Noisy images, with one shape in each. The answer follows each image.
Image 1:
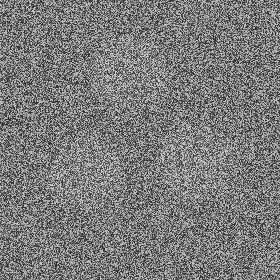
light three dots
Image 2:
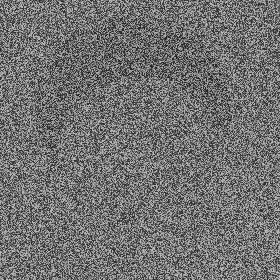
dark crescent
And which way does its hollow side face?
down
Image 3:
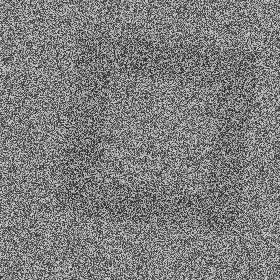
dark square frame
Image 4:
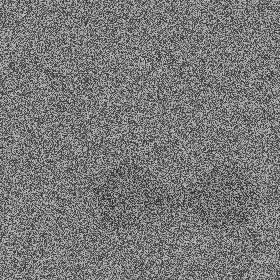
dark dumbbell
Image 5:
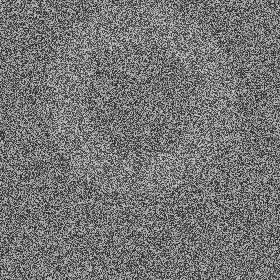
light ring
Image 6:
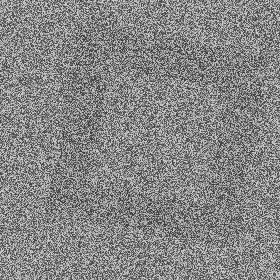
dark square frame
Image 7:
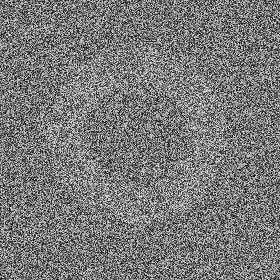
light ring
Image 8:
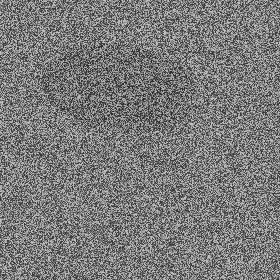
dark ellipse
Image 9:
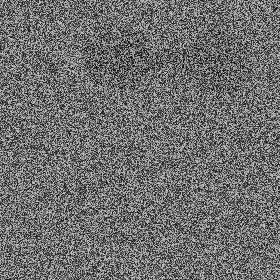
dark dumbbell
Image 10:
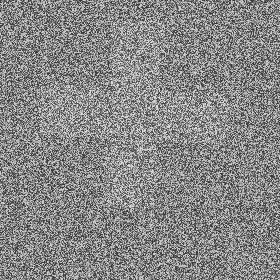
light cross
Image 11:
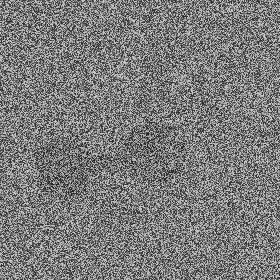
dark dumbbell
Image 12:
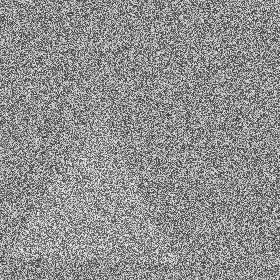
light triangle
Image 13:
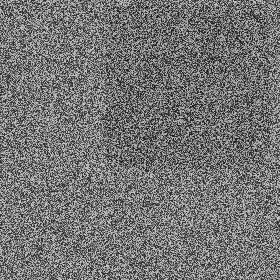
dark square
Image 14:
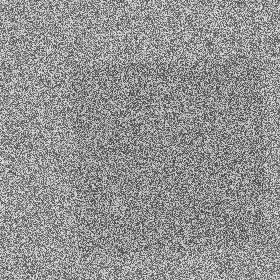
dark square
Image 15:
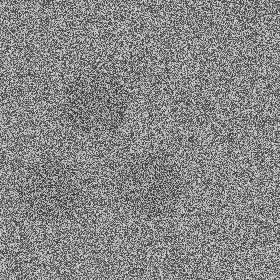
dark three dots
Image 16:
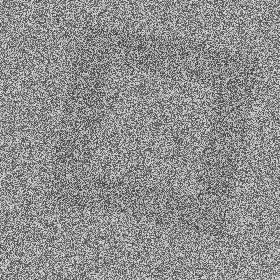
dark square frame
